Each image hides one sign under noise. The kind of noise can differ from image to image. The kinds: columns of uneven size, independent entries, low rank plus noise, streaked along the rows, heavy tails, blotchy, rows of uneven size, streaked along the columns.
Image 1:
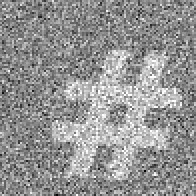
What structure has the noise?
low rank plus noise
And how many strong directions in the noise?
two
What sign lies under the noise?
hash sign
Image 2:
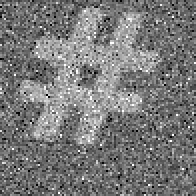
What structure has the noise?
heavy tails
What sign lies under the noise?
hash sign
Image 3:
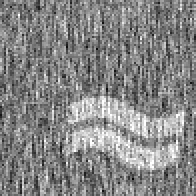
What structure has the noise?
streaked along the columns
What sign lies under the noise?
approximately sign
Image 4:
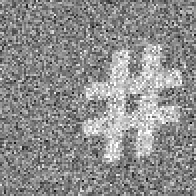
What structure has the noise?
independent entries
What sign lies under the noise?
hash sign
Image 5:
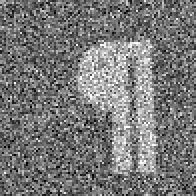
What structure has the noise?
independent entries
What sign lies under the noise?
pilcrow
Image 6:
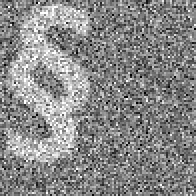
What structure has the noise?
independent entries
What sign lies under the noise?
section sign
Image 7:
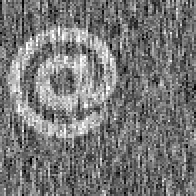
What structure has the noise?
streaked along the columns
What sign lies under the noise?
at sign
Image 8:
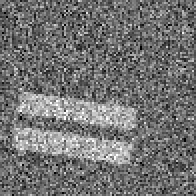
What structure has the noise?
low rank plus noise
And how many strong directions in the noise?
two
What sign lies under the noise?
equals sign
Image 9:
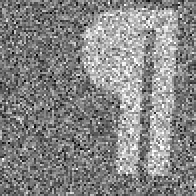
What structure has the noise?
independent entries
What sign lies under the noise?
pilcrow
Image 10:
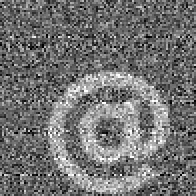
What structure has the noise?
rows of uneven size
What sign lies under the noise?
at sign
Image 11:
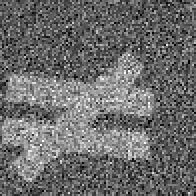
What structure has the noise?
low rank plus noise
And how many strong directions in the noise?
one
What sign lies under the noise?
not-equal sign
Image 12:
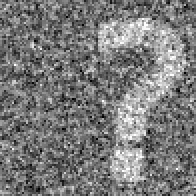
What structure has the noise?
blotchy
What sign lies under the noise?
question mark
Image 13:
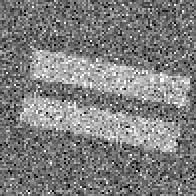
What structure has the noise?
heavy tails
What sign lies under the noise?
equals sign
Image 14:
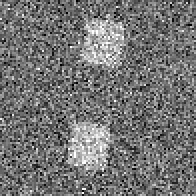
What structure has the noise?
independent entries
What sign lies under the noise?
colon
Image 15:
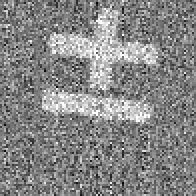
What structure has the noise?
columns of uneven size
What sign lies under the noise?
plus-minus sign
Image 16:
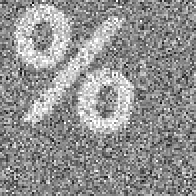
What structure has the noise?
low rank plus noise
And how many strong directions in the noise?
two
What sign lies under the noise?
percent sign
